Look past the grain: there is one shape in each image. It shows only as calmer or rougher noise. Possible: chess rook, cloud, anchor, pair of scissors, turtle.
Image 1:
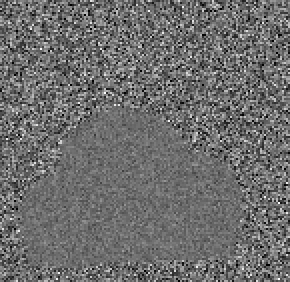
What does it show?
calm cloud
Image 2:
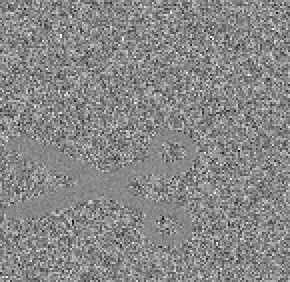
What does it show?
calm pair of scissors
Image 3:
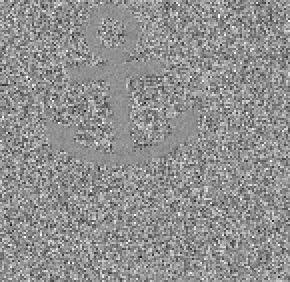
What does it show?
calm anchor
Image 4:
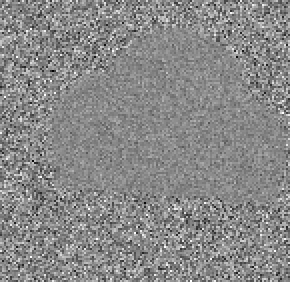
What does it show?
calm cloud
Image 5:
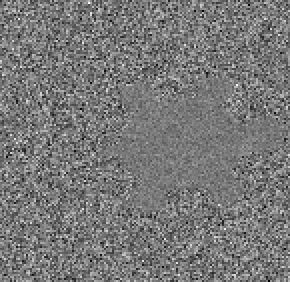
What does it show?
calm turtle
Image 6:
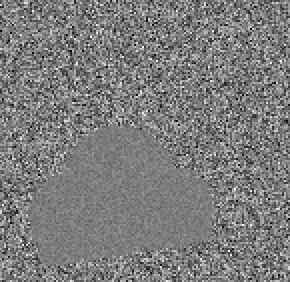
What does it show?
calm cloud
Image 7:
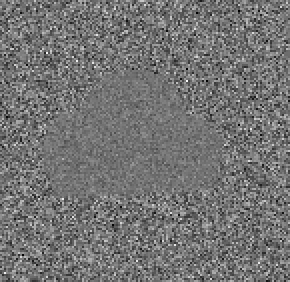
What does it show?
calm cloud
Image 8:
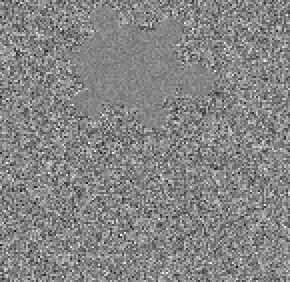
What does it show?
calm turtle
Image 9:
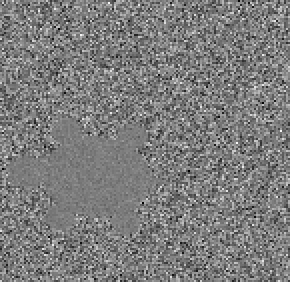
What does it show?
calm turtle
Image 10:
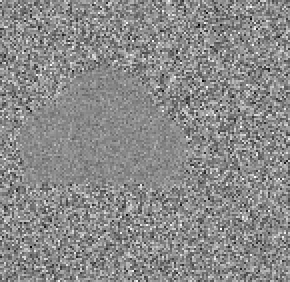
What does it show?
calm cloud
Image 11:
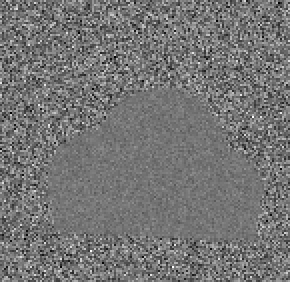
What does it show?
calm cloud
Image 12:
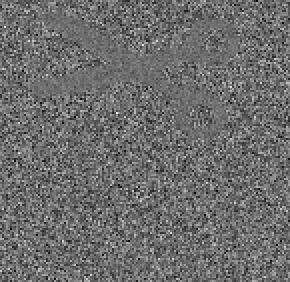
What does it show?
calm pair of scissors
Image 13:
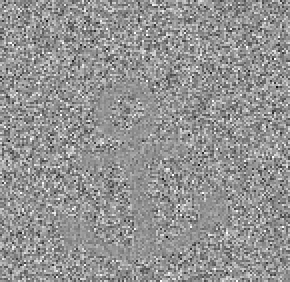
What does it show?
calm anchor
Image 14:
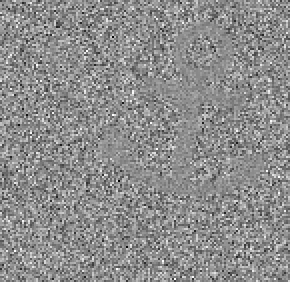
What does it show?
calm anchor
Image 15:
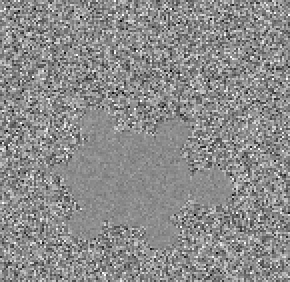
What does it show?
calm turtle
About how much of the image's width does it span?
two thirds
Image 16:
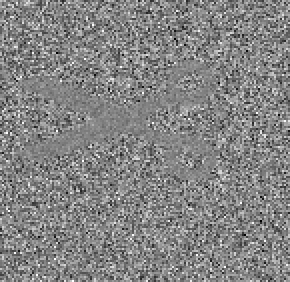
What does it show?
calm pair of scissors
